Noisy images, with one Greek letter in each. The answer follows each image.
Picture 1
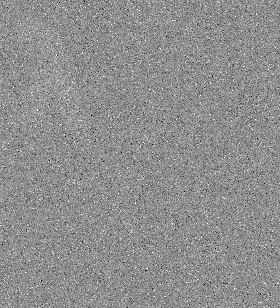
lambda
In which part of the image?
top left
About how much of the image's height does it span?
a third
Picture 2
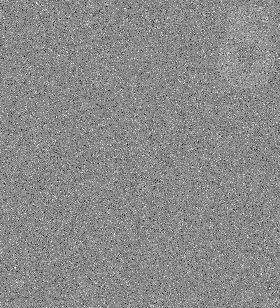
delta
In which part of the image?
top right
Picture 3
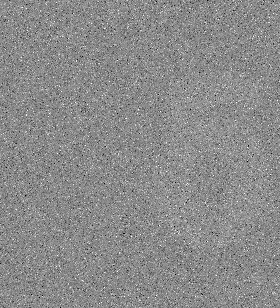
delta
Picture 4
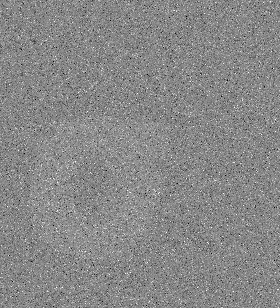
sigma
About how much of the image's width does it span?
half
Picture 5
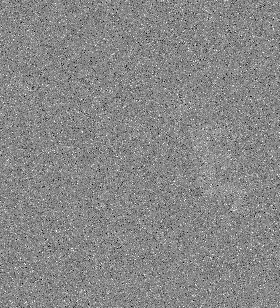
xi
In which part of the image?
middle right
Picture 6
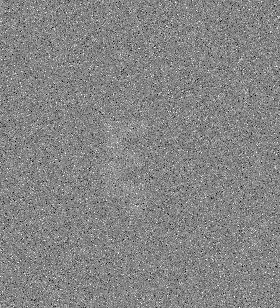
xi
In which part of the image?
centre
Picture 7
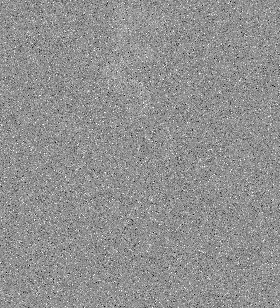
xi
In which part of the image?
top middle
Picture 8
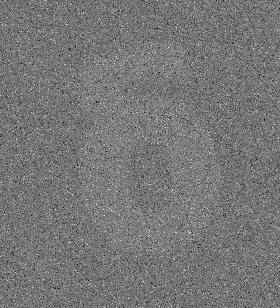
delta
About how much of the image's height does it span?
two thirds
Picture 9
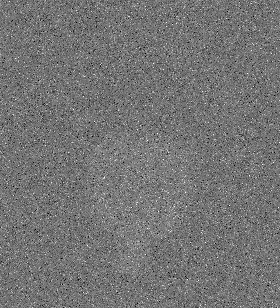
phi
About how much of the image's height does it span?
half
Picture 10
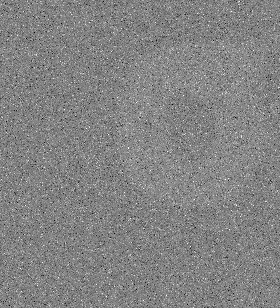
sigma
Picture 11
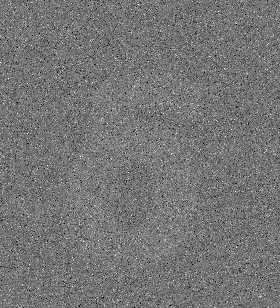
delta
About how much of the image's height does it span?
two thirds
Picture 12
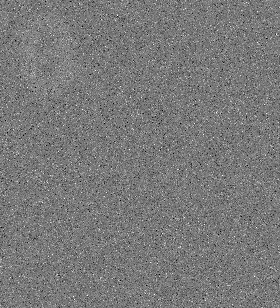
theta
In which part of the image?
top left
